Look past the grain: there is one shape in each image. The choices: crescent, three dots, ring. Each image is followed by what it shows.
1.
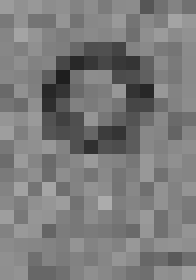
dark ring
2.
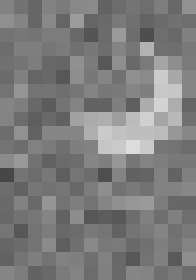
light crescent
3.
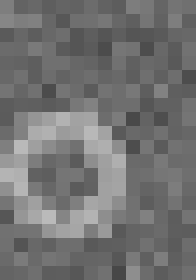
light ring
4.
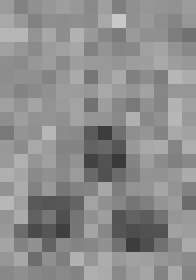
dark three dots
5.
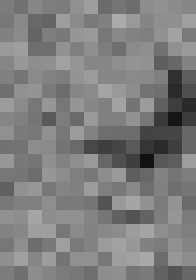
dark crescent
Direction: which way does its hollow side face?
up and left
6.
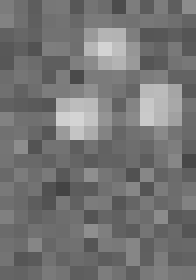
light three dots
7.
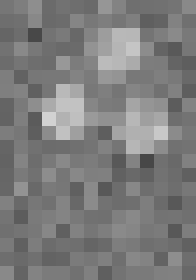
light three dots
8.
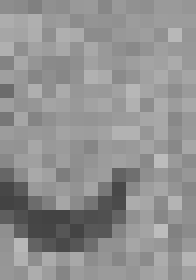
dark crescent
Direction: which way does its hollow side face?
up
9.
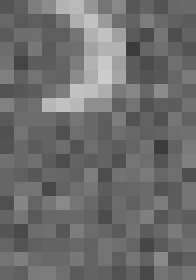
light crescent
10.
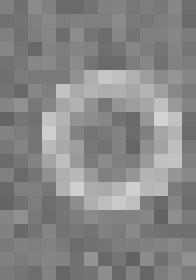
light ring
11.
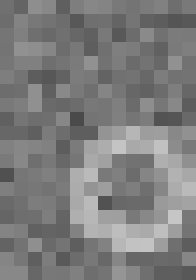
light ring
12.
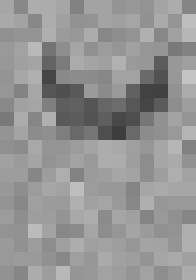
dark crescent
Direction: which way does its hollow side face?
up
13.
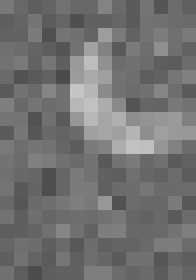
light crescent
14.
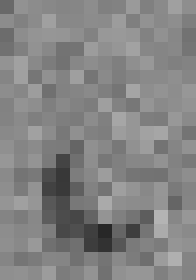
dark crescent
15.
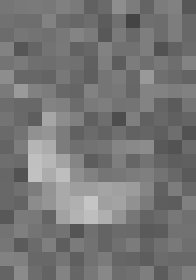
light crescent
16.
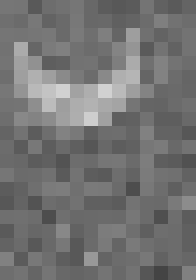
light crescent
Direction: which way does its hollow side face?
up
